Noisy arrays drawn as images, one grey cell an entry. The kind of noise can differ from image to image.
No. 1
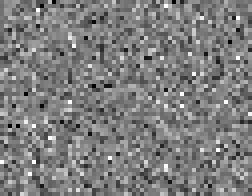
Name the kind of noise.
heavy tails
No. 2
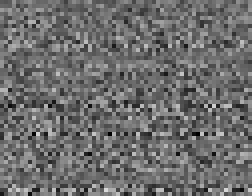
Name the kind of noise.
rows of uneven size
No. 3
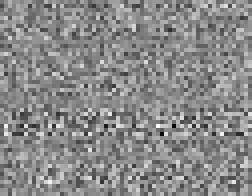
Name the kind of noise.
rows of uneven size
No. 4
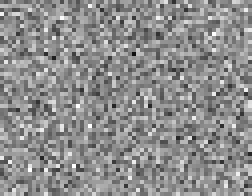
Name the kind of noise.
independent entries
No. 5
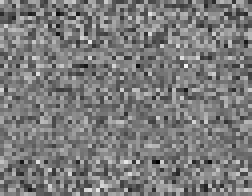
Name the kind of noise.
rows of uneven size
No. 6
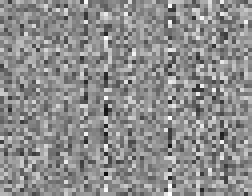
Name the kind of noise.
columns of uneven size
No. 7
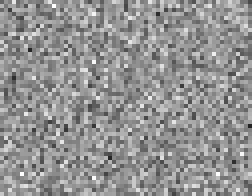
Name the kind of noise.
independent entries
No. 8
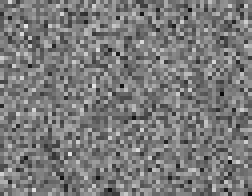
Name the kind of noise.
independent entries
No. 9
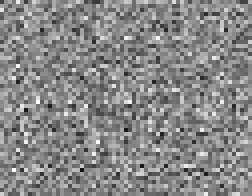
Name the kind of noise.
low rank plus noise
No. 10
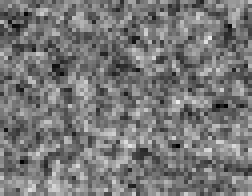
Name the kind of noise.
blotchy
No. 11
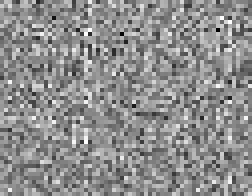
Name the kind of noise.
low rank plus noise
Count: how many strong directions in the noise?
two
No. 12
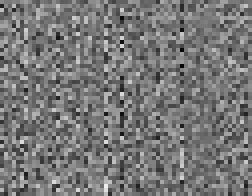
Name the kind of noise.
columns of uneven size
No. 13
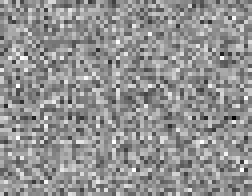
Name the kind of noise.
low rank plus noise
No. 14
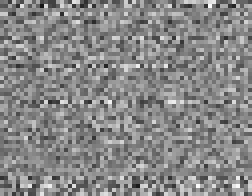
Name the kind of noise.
rows of uneven size
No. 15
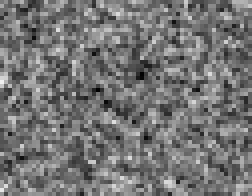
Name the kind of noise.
blotchy
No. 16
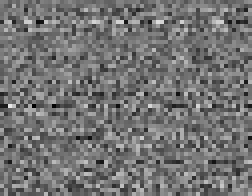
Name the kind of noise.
rows of uneven size
